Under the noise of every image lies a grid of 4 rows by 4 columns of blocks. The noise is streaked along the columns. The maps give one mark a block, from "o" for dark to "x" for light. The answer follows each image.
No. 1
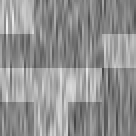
x o o o
o o o x
x x x o
o x o o
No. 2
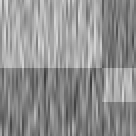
x x x o
x x x o
o o o x
o o o o
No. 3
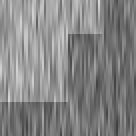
x x x o
x x o o
x x o o
o o o o
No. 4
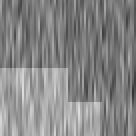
o o o o
o o o o
x x o o
x x x o
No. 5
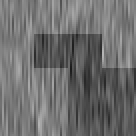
x x x x
x o o x
x x o o
x x o o
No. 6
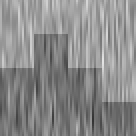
x x x x
x o x x
o o o x
o o o o
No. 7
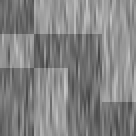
o x x x
x o o x
o x o x
o x o o
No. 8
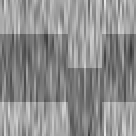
x x x x
o o x o
o o o o
x x o x
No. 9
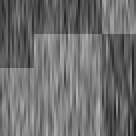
o o o x
o x x o
x x x o
x x x o
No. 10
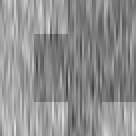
x x o o
x o o o
x o o o
x x o x
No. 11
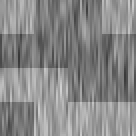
x o o x
o o o o
x x o o
o x x x
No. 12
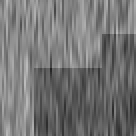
x x x x
x x x o
x o o o
x o o o
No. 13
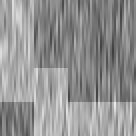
x o o o
x o o o
x x o o
o x x x
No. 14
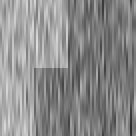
x x o o
x x o o
x o o o
x o o o
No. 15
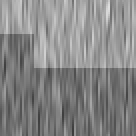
x x x x
o x x x
o o o o
o o o o
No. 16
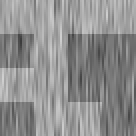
x x x x
o x o o
x x o o
o x x o
